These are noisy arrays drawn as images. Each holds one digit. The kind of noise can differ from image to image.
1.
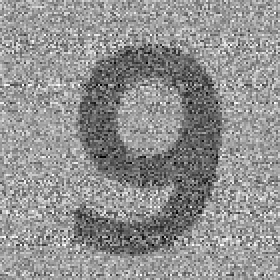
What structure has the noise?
rows of uneven size
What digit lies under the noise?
9
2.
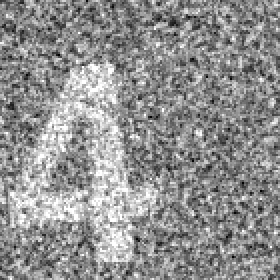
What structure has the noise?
blotchy
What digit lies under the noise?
4
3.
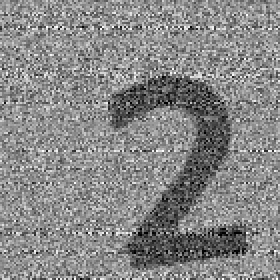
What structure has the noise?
rows of uneven size
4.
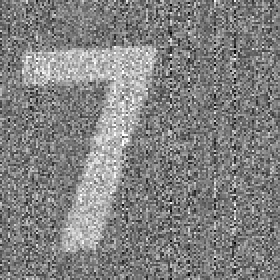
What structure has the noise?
columns of uneven size
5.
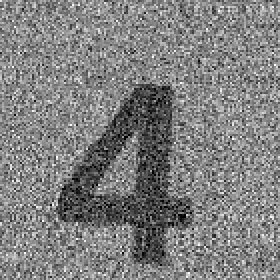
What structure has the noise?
low rank plus noise
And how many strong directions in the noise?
one
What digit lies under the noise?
4
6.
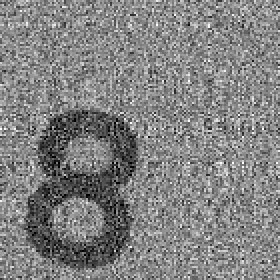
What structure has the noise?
low rank plus noise
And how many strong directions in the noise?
two
